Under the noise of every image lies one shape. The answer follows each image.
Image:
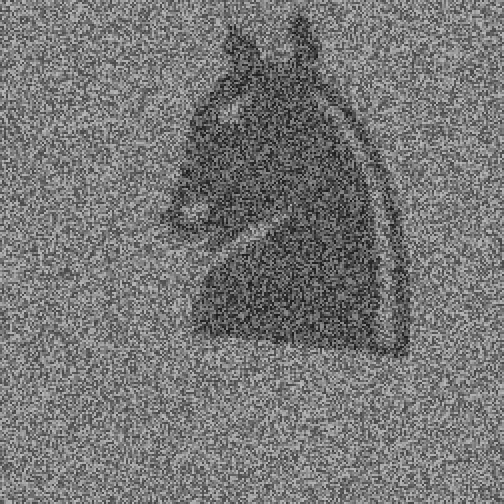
dark chess knight
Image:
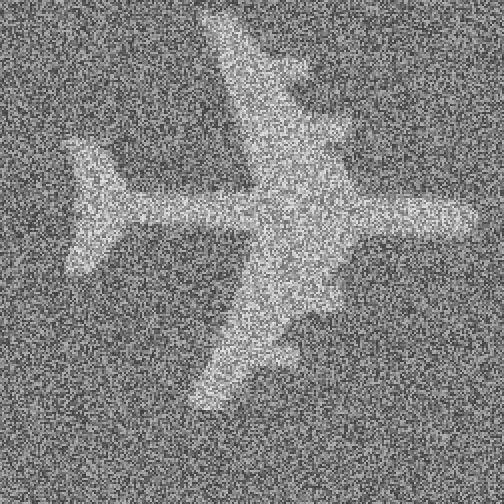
light airplane
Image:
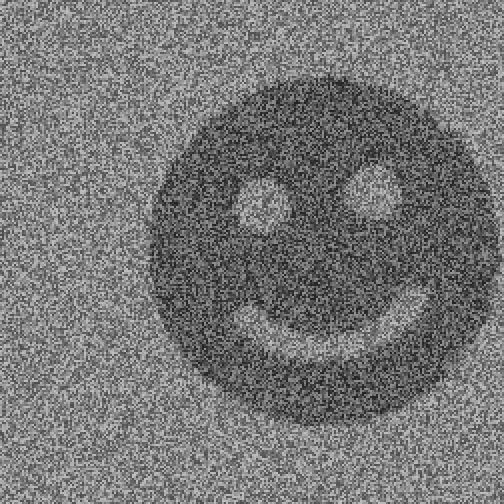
dark smiling face
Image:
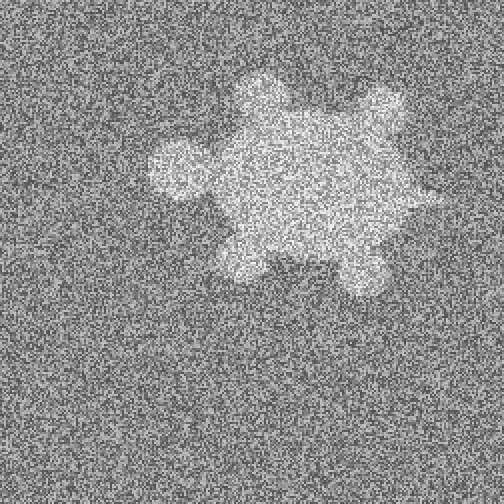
light turtle
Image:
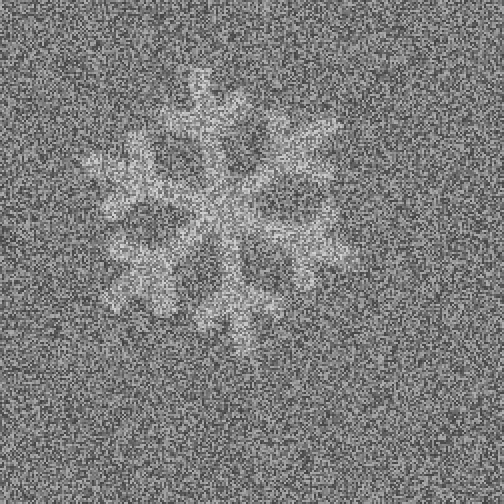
light snowflake
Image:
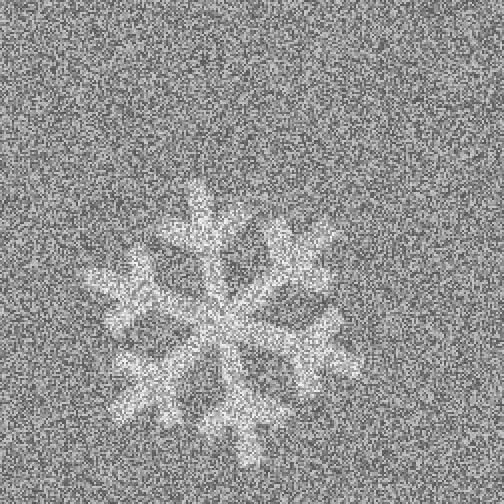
light snowflake
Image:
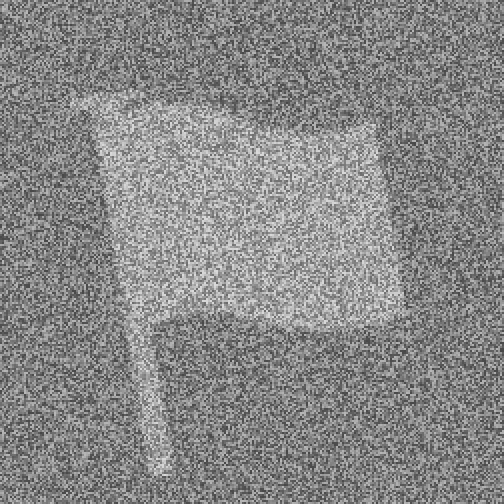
light flag
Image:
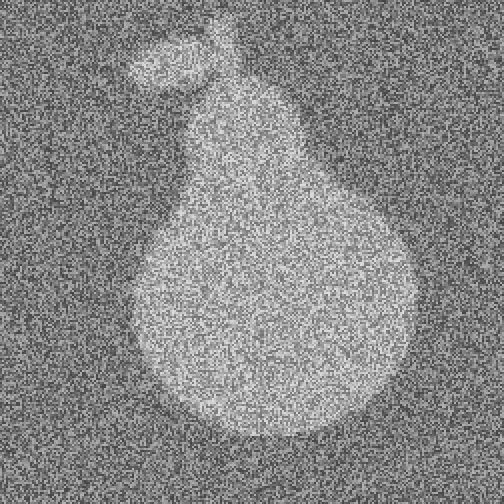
light pear
